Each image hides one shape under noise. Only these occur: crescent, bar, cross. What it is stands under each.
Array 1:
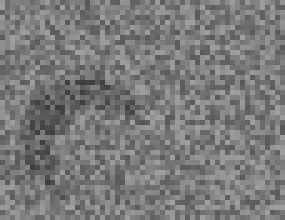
crescent
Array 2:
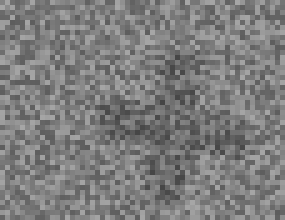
cross
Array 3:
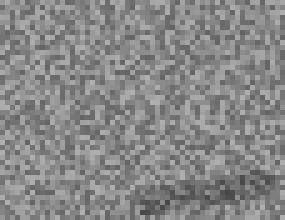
bar
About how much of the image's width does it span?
half
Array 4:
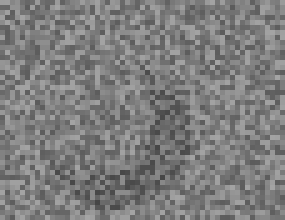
crescent
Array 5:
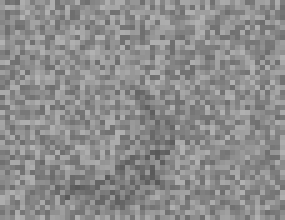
crescent
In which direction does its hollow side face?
up and left
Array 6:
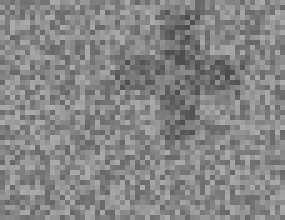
cross
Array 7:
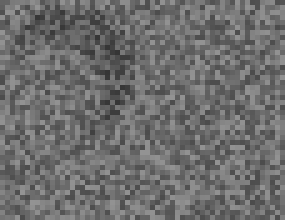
crescent
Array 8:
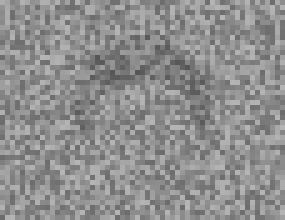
crescent
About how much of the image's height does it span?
half
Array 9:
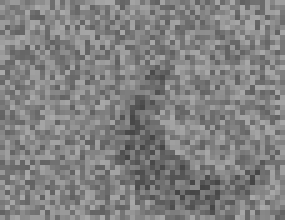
crescent
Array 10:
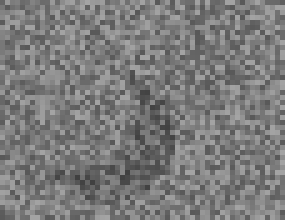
crescent
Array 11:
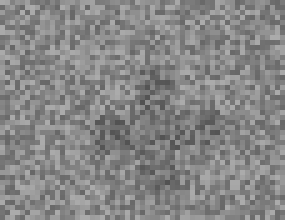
cross
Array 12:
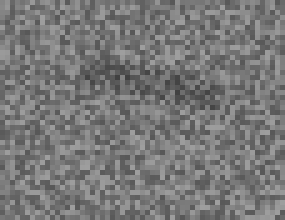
bar
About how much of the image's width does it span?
half
